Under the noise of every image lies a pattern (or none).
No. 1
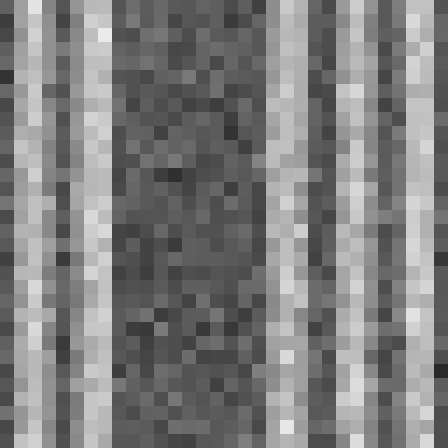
bands of columns
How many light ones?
5
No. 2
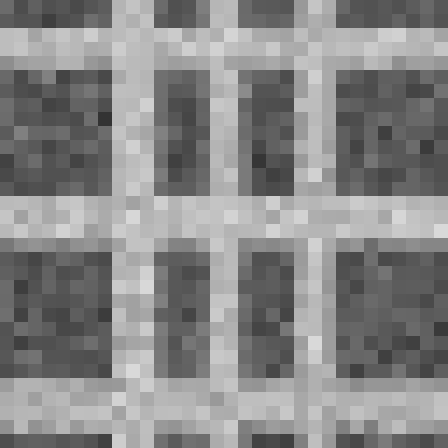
bands of rows crossing bands of columns
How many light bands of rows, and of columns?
3 and 3
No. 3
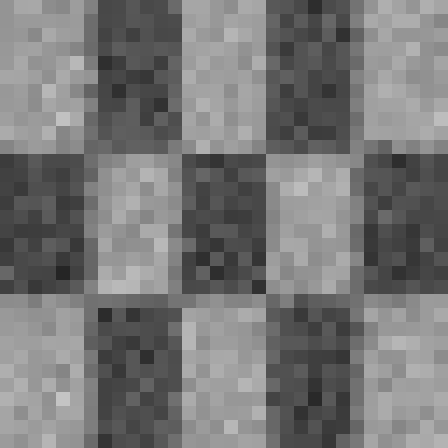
a checkerboard
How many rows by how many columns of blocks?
3 by 5
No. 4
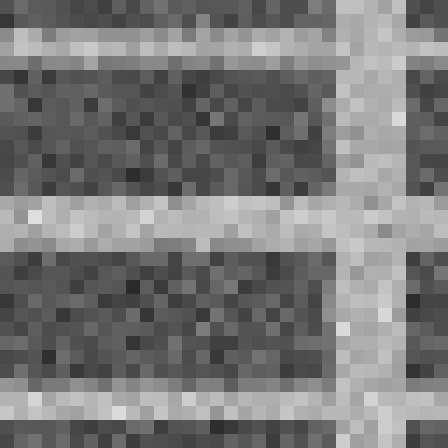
bands of rows crossing bands of columns
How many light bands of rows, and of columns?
3 and 1
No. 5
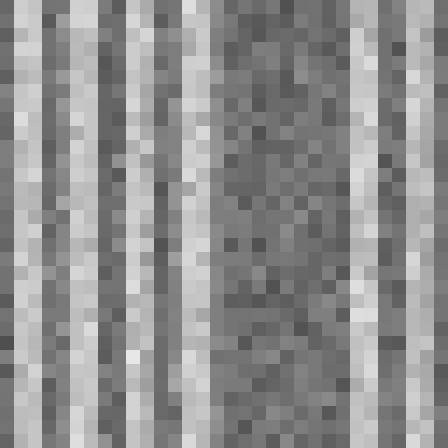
bands of columns
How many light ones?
6
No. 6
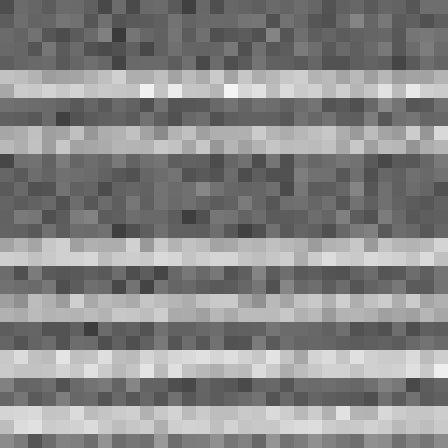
bands of rows
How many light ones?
6
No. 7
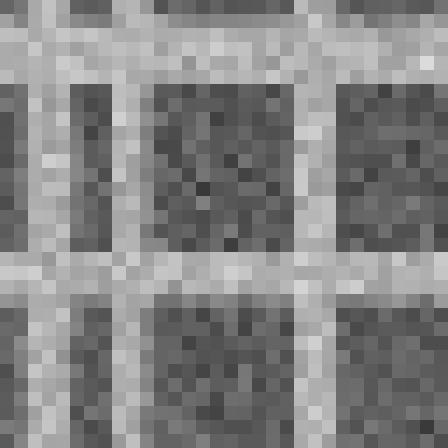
bands of rows crossing bands of columns
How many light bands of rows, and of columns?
2 and 3
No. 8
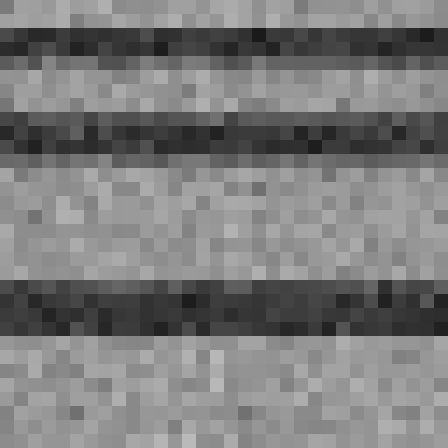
bands of rows
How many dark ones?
3
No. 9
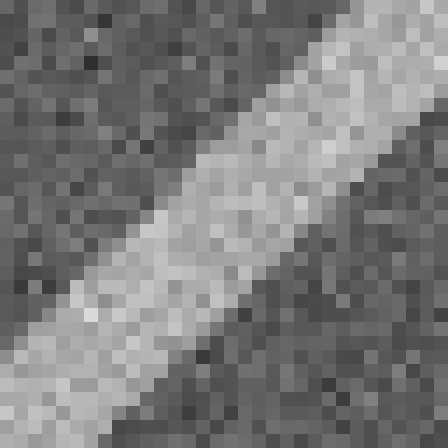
a diagonal band
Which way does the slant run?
bottom left to top right
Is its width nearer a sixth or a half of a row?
a half
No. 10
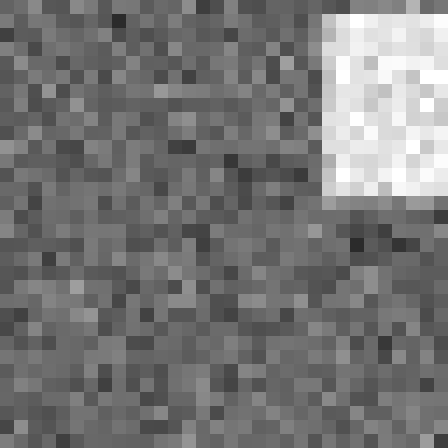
one block
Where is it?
top right
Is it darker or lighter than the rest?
lighter
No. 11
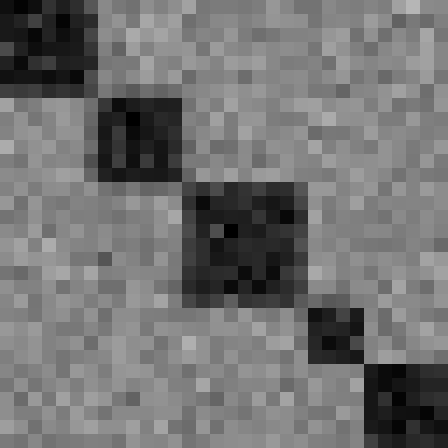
blocks along the diagonal
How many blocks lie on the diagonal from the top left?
5
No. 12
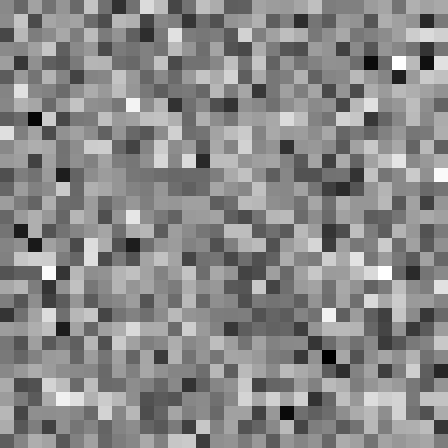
only noise
